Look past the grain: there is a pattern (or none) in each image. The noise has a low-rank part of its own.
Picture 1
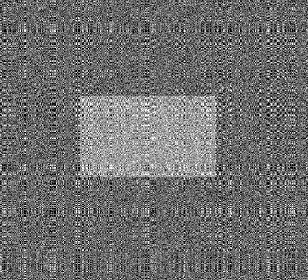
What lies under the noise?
one block
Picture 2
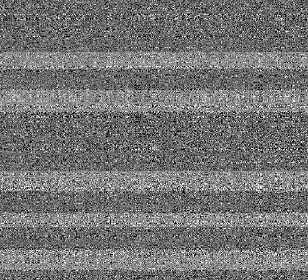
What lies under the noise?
bands of rows
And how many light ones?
5
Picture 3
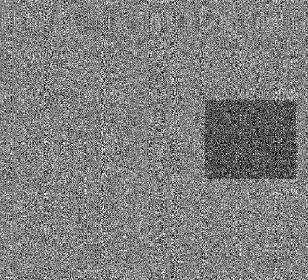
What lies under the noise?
one block
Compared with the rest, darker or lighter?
darker
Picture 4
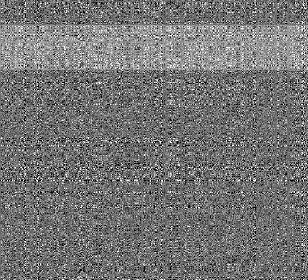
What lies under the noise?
one band of rows
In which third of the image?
top
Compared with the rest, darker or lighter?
lighter
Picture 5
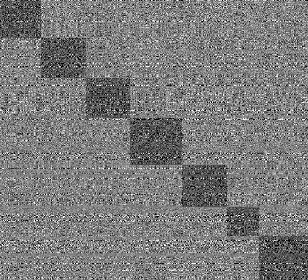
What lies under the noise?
blocks along the diagonal
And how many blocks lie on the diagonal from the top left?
7
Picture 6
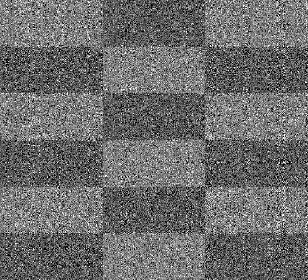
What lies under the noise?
a checkerboard
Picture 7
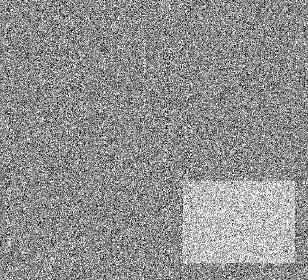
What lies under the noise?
one block
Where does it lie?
bottom right
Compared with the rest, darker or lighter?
lighter
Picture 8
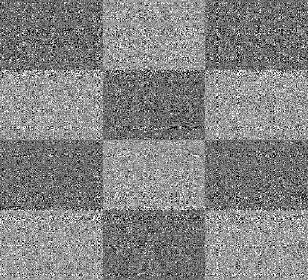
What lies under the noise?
a checkerboard
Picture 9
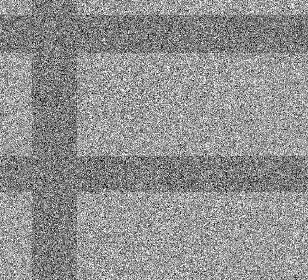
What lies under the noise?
bands of rows crossing bands of columns
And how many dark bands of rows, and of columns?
2 and 1
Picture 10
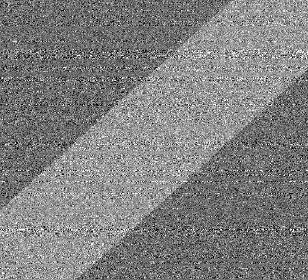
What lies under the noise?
a diagonal band
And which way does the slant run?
bottom left to top right
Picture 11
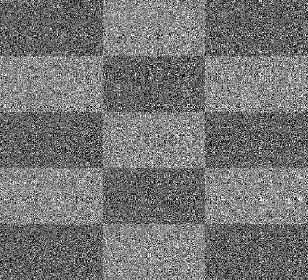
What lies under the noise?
a checkerboard
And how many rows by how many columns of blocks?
5 by 3
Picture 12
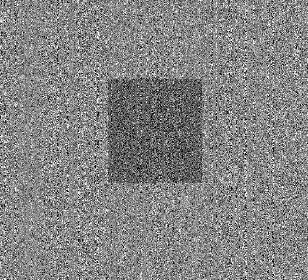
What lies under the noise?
one block
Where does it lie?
centre
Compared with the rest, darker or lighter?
darker
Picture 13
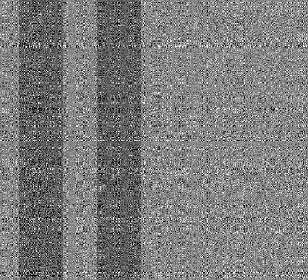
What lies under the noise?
bands of columns
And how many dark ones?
2
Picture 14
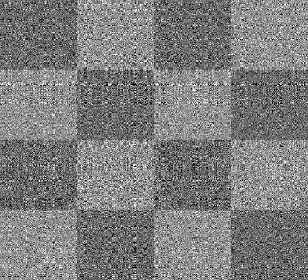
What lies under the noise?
a checkerboard
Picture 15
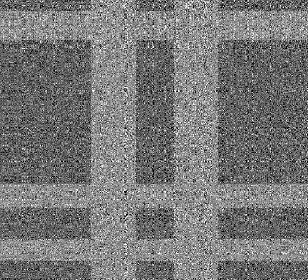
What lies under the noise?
bands of rows crossing bands of columns
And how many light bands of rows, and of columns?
3 and 2
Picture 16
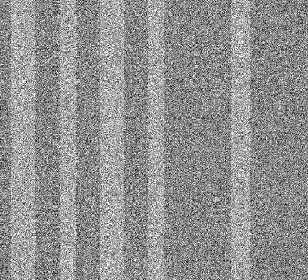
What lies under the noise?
bands of columns
